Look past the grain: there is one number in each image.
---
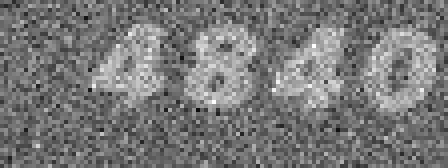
4840
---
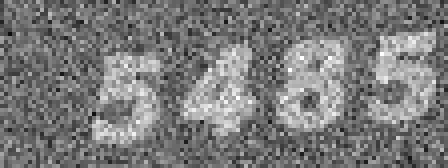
5485
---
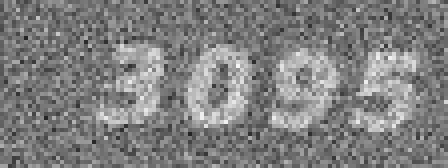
3095
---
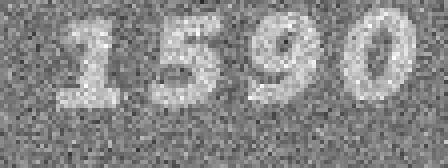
1590
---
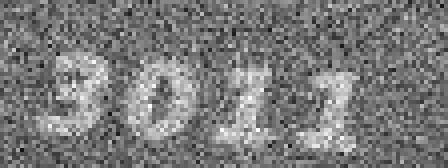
3011
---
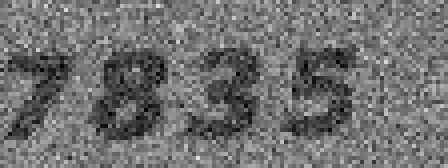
7835
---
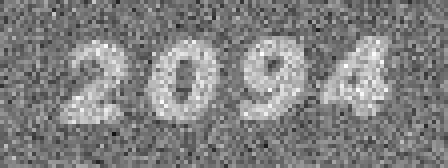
2094
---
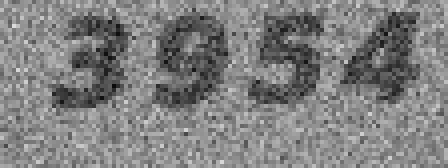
3954
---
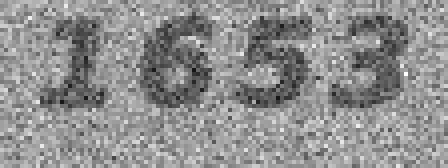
1653
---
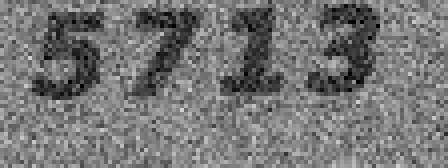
5713
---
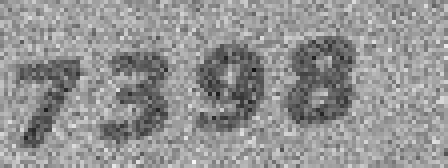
7398
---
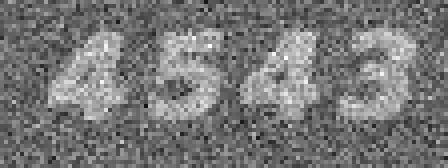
4543
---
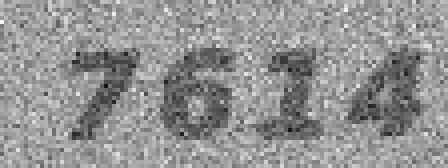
7614
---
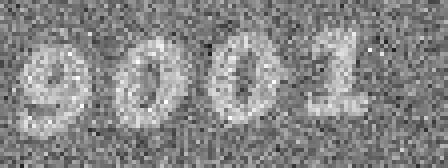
9001
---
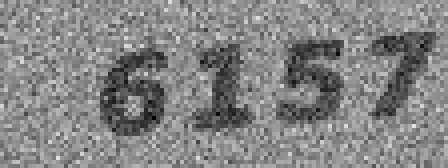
6157
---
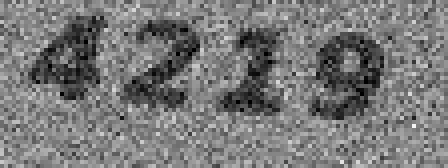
4219
